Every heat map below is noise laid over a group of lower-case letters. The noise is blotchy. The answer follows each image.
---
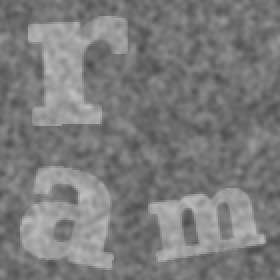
top left: r; bottom left: a; bottom right: m
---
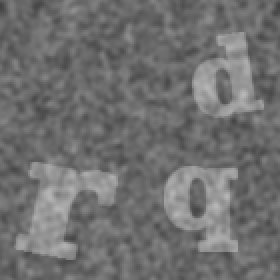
top right: d; bottom left: r; bottom right: q
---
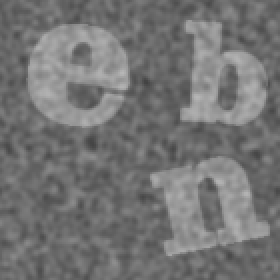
top left: e; top right: b; bottom right: n
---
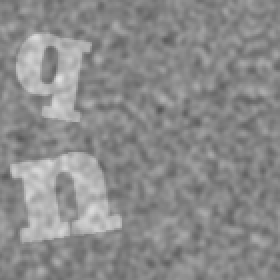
top left: q; bottom left: n
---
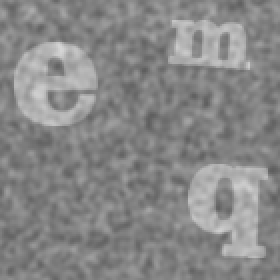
top left: e; top right: m; bottom right: q
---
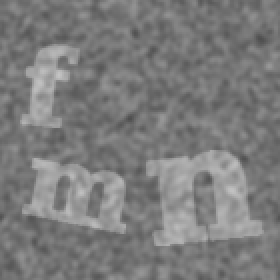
top left: f; bottom left: m; bottom right: n
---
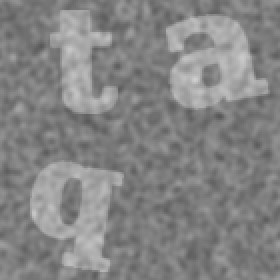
top left: t; top right: a; bottom left: q
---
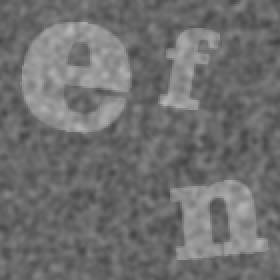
top left: e; top right: f; bottom right: n
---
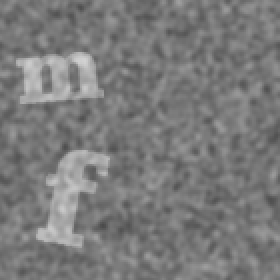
top left: m; bottom left: f
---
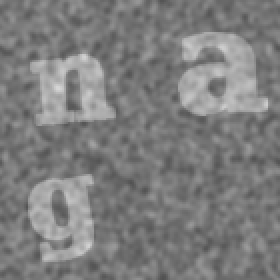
top left: n; top right: a; bottom left: g
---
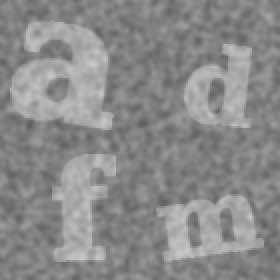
top left: a; top right: d; bottom left: f; bottom right: m
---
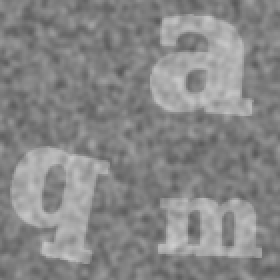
top right: a; bottom left: q; bottom right: m
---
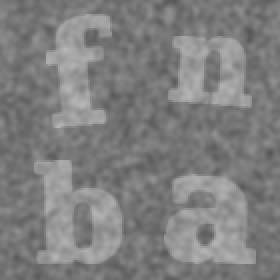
top left: f; top right: n; bottom left: b; bottom right: a
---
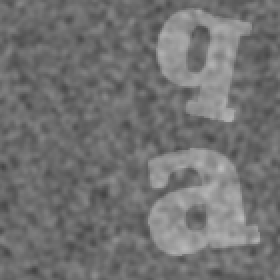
top right: q; bottom right: a
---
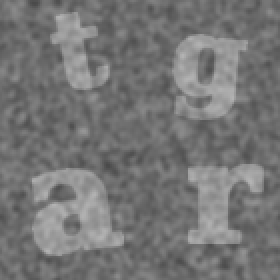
top left: t; top right: g; bottom left: a; bottom right: r
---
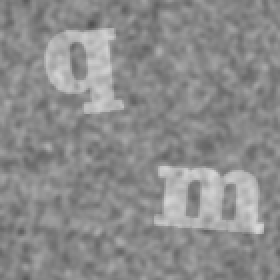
top left: q; bottom right: m
